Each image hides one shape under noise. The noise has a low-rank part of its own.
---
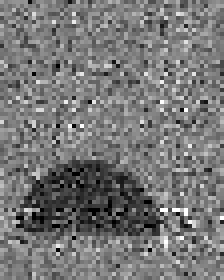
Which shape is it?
half disc
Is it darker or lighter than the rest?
darker
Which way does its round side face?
up
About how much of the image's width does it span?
two thirds
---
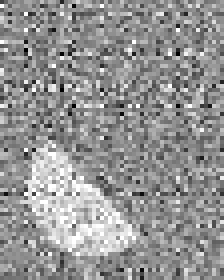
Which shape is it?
half disc
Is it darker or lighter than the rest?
lighter
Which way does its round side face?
down and left
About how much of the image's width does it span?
half
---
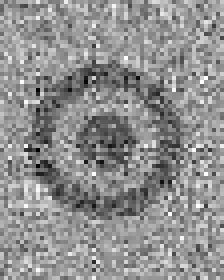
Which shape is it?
bullseye
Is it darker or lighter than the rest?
darker
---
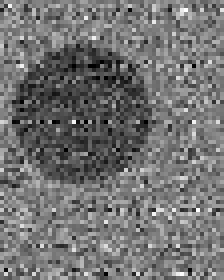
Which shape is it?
disc
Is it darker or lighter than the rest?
darker
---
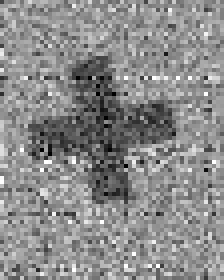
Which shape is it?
cross
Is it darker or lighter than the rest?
darker
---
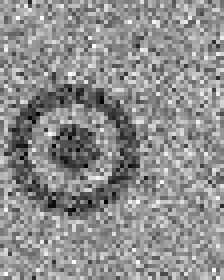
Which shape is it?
bullseye
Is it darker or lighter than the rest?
darker
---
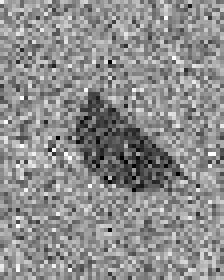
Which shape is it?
half disc
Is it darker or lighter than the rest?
darker
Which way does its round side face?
down and left
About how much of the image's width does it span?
half
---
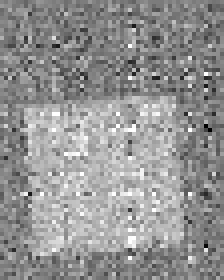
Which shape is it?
square
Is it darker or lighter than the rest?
lighter
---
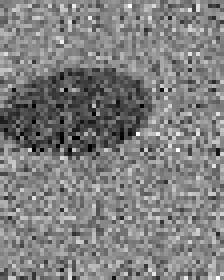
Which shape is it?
ellipse
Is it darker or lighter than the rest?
darker
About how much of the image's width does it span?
two thirds
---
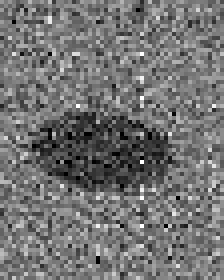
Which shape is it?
ellipse
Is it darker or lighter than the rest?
darker
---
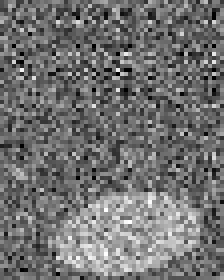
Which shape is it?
ellipse
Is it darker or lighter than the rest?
lighter
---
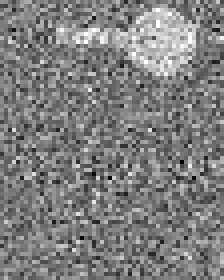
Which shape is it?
lollipop
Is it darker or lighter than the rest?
lighter
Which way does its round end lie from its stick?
right
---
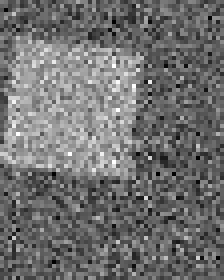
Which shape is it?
square
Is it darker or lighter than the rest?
lighter
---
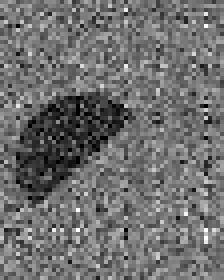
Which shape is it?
half disc
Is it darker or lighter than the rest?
darker
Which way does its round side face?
up and left
